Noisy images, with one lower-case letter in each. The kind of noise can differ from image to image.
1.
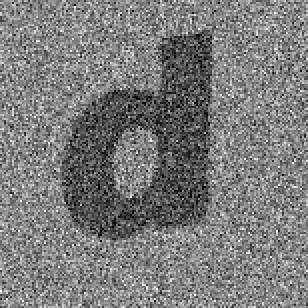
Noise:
independent entries
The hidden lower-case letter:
d
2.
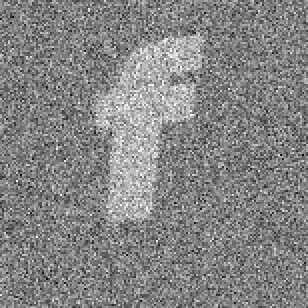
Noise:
independent entries
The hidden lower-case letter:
f
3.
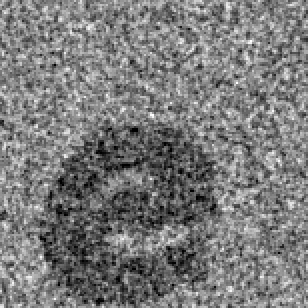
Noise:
blotchy
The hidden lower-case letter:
e
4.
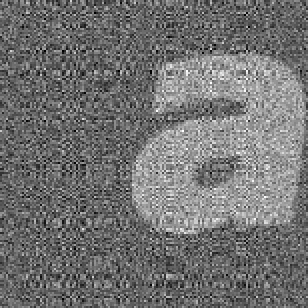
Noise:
low rank plus noise
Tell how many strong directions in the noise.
one
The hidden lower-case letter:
a
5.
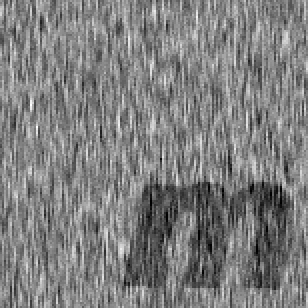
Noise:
streaked along the columns
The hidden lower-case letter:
m
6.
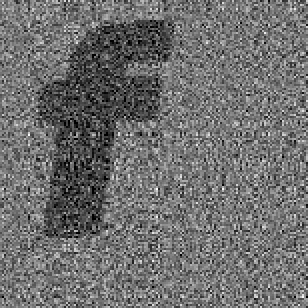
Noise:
low rank plus noise
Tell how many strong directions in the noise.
three or four
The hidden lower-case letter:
f
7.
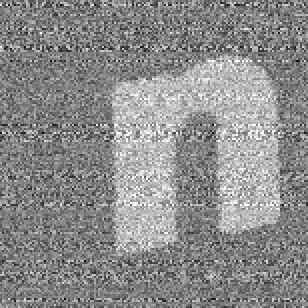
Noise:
rows of uneven size
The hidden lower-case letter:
n
